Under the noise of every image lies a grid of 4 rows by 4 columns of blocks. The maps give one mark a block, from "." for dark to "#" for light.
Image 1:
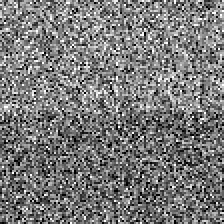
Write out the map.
# # # #
# # # #
. . . .
. . . .
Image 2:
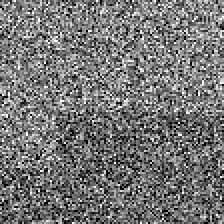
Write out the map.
# # # #
# # # #
# . . .
. . . .
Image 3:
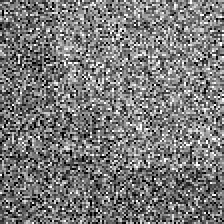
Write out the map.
. # # #
. # # #
. . # #
. . . .
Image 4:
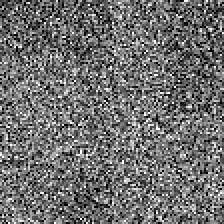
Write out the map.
. . # .
# # # .
# # # #
# . # #
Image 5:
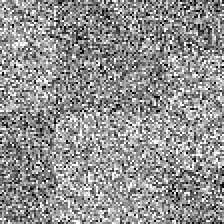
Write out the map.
# . . .
# . . #
. # # #
. # # .
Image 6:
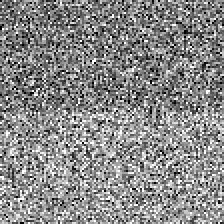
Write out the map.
. . . .
. . . .
# # # #
# # # #
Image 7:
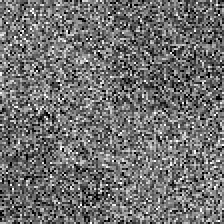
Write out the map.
# # . .
# # . .
. # # #
. . # #
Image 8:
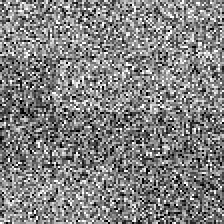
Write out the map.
# # # #
. # # #
. . . .
# # . .
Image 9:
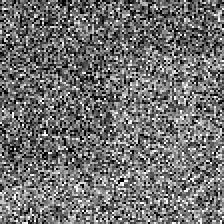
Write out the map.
. . . .
. . # #
. . # #
# # # #
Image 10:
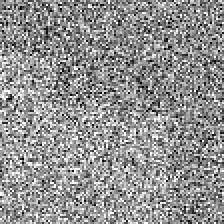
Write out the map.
. . . .
# . . .
# # # .
# # # .
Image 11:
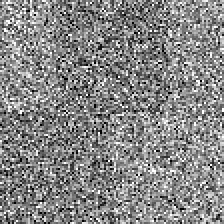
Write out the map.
# . . #
# . . #
. . # #
. . # #
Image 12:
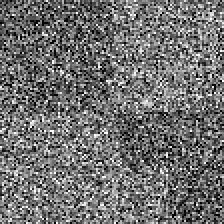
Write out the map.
. . # #
. . # #
# # . .
# # # .
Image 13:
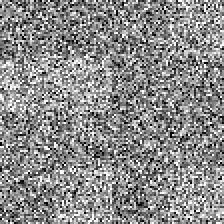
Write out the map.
. . . #
# # . .
. . . .
. # . #
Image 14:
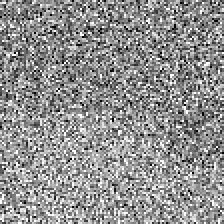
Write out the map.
. . . .
. . . .
# # # .
# # # #
